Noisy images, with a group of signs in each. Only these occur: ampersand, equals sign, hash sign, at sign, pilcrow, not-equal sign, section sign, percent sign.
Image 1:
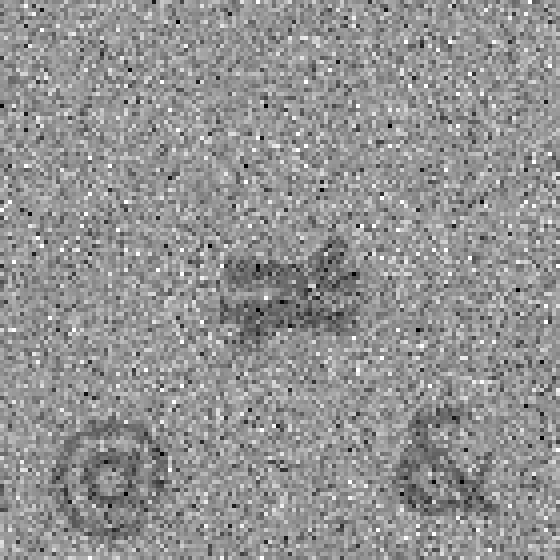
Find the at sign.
bottom left
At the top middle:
nothing
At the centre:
not-equal sign
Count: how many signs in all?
3
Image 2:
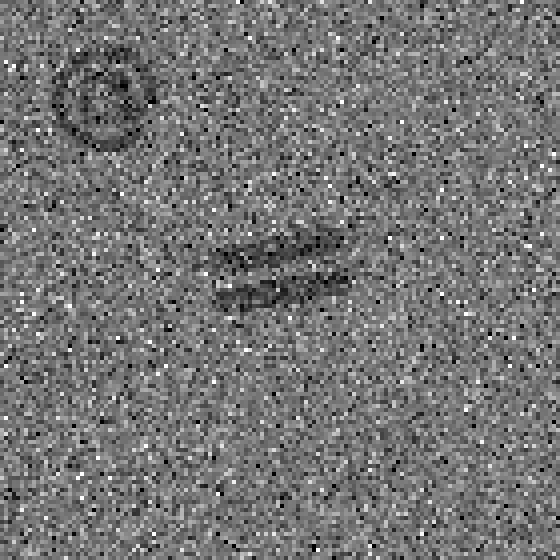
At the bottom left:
nothing
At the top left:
at sign
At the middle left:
nothing
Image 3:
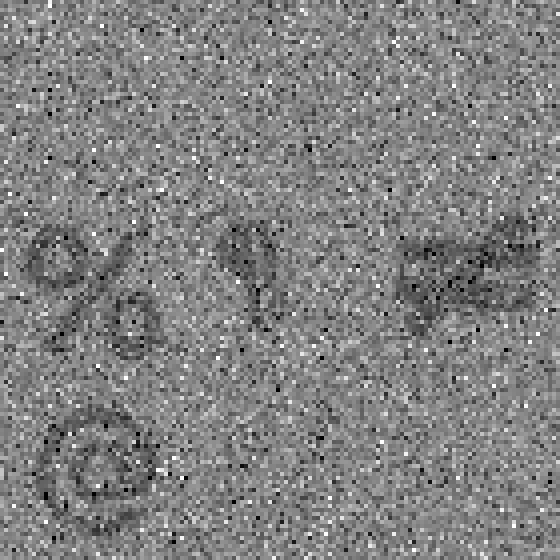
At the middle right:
not-equal sign
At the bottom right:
nothing
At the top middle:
nothing
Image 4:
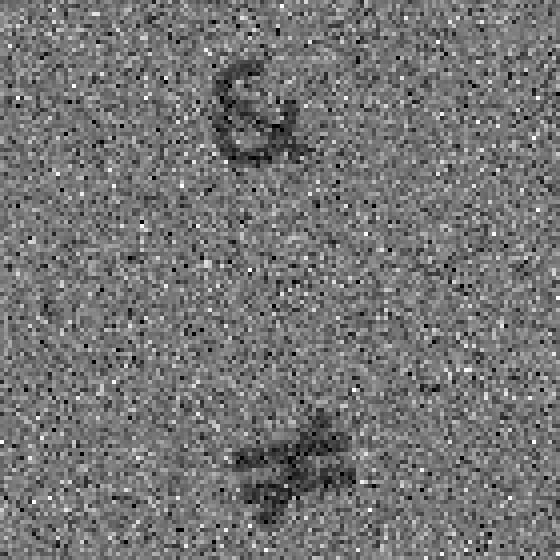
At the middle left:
nothing
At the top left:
nothing
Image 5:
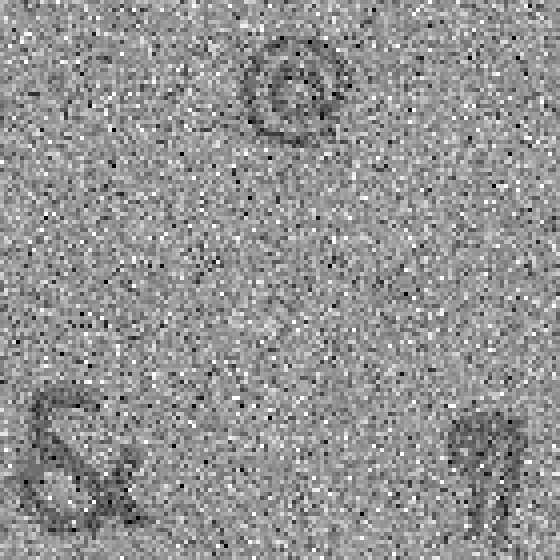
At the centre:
nothing
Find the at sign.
top middle
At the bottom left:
ampersand
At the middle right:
nothing
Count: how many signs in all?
3
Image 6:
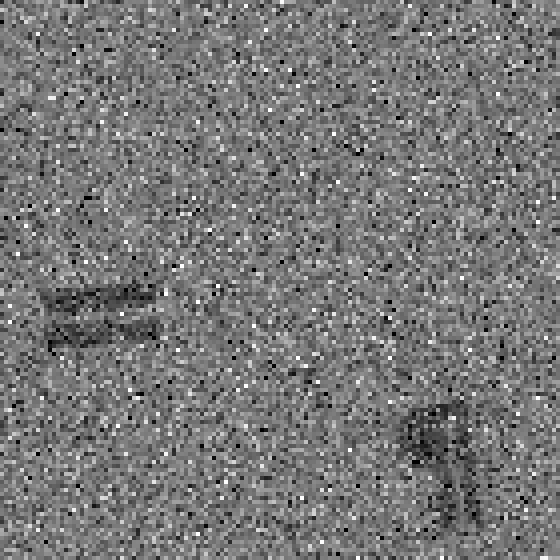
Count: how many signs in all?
2
